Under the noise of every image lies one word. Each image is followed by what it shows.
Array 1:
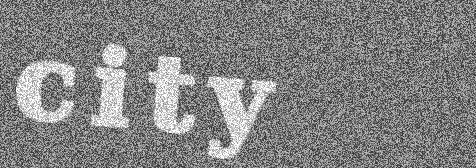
city
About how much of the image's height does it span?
two thirds
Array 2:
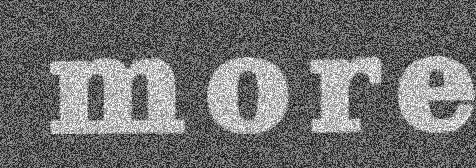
more
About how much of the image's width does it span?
nearly all
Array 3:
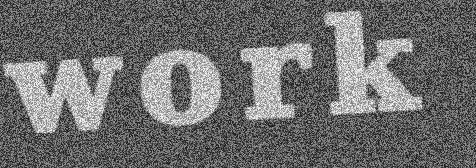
work
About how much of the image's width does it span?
nearly all
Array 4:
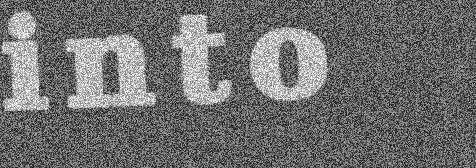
into
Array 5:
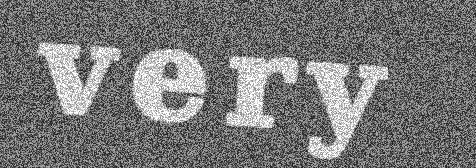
very
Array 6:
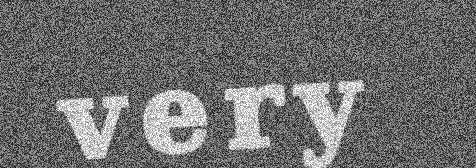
very
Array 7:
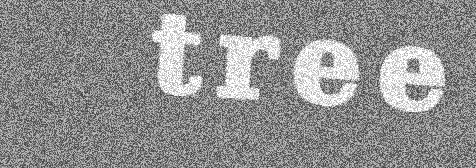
tree
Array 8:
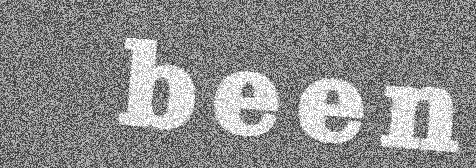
been
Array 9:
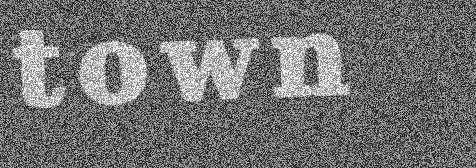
town
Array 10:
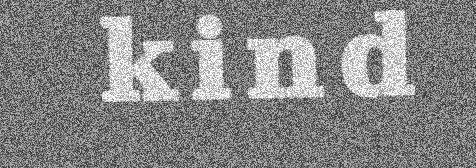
kind
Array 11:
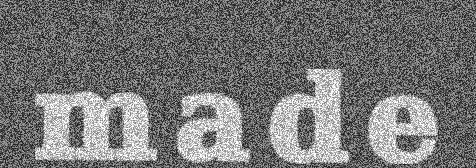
made
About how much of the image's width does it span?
nearly all
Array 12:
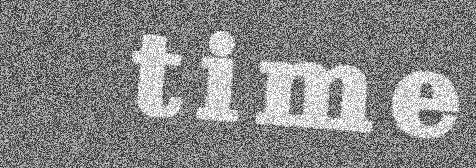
time
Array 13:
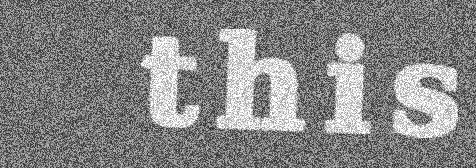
this
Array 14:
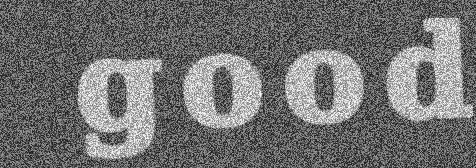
good
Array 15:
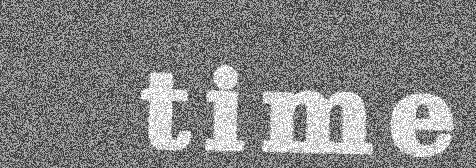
time
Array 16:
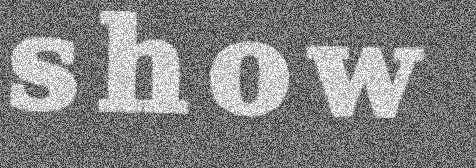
show
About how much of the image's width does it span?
nearly all
